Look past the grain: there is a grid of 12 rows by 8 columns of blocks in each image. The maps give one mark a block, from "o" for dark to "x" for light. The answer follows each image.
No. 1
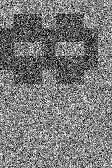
xxxxxxxx
xooxooxx
ooooooox
oxxoxxox
ooooooox
xooxooxx
xxxxxxxx
xxxxxxxx
xxxxxxxx
xxxxxxxx
xxxxxxxx
xxxxxxxx
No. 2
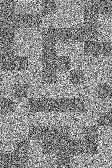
oxxoxxoo
oooxxxox
oxxoooox
oxxoxxoo
ooxooxxx
xxxoxoxx
xoxxxxxo
oxooooxx
xxxxxxxo
xxoooxox
xoxoooox
ooxxoxxx
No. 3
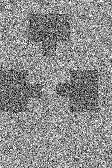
xxxxxxxx
xxoooxxx
xxoooxxx
xxxoxxxx
xxxxxxxx
ooxxxoox
oooxooox
ooxxxoox
xxxxxxxx
xxxxxxxx
xxxxxxxx
xxxxxxxx
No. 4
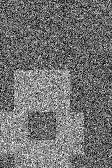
oooooooo
oooooooo
oooooooo
oooooooo
oooooooo
oxxxxooo
oxxxxooo
oxxxxooo
xxooxxoo
xxooxxoo
xxxxxxoo
oxxxxooo
